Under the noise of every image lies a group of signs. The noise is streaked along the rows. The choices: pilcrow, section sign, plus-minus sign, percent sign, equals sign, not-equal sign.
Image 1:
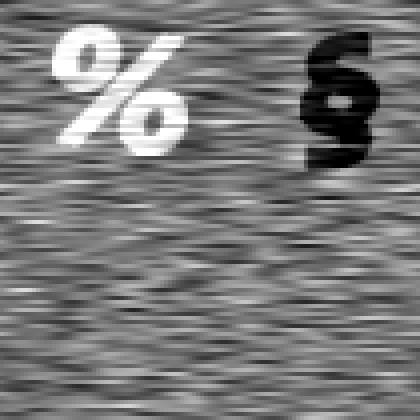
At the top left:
percent sign
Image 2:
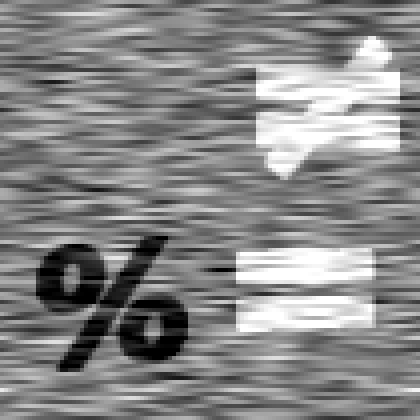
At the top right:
not-equal sign
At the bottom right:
equals sign
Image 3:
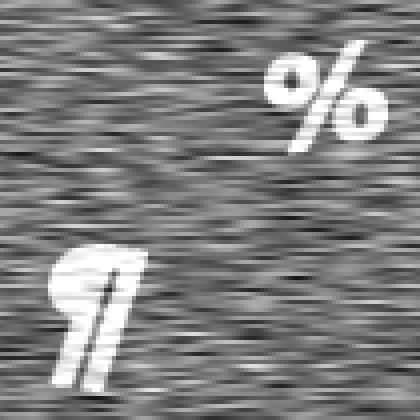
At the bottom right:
nothing
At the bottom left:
pilcrow
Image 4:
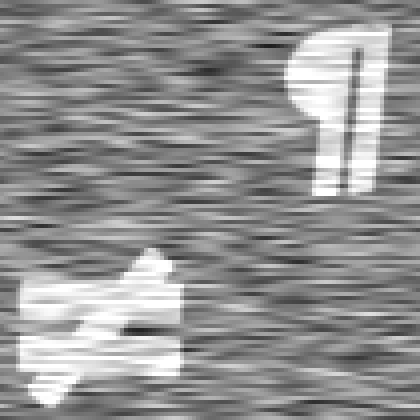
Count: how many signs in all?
2
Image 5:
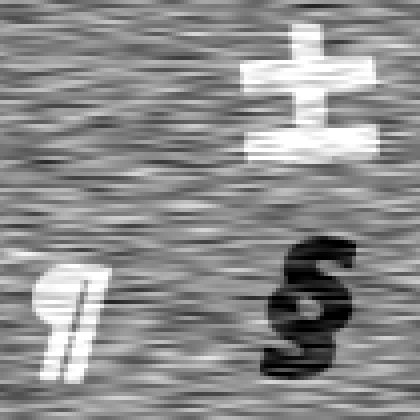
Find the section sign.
bottom right
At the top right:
plus-minus sign
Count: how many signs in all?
3
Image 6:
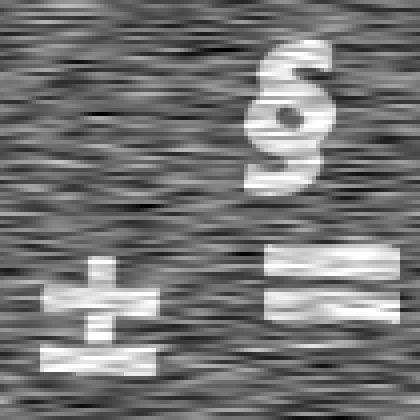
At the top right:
section sign
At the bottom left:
plus-minus sign
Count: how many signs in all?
3
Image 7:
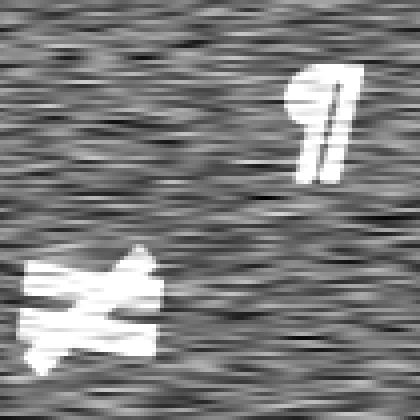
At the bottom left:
not-equal sign
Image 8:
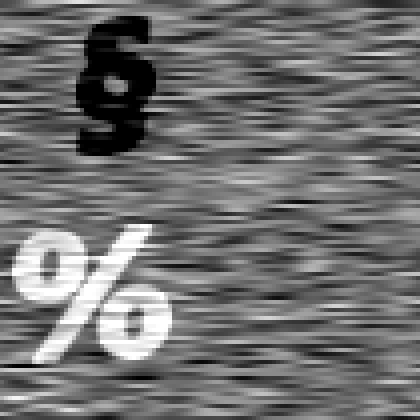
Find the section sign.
top left
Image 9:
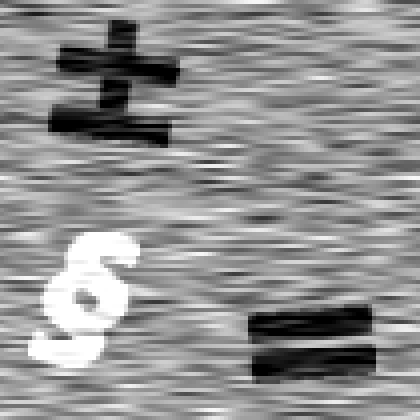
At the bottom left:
section sign
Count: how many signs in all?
3
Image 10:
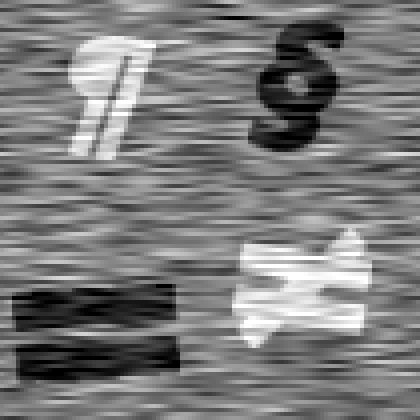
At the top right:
section sign
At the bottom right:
not-equal sign
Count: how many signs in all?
4
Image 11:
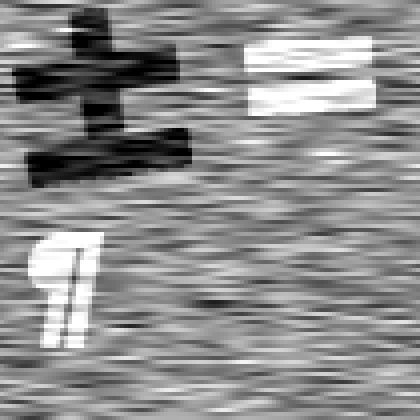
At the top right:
equals sign
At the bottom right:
nothing
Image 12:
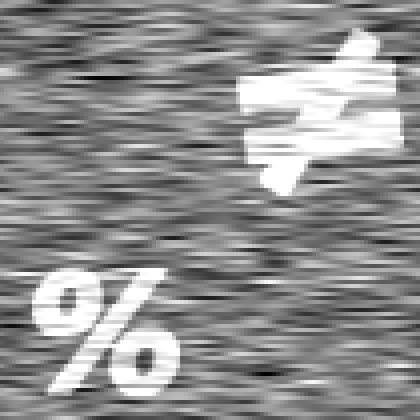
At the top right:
not-equal sign
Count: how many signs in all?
2
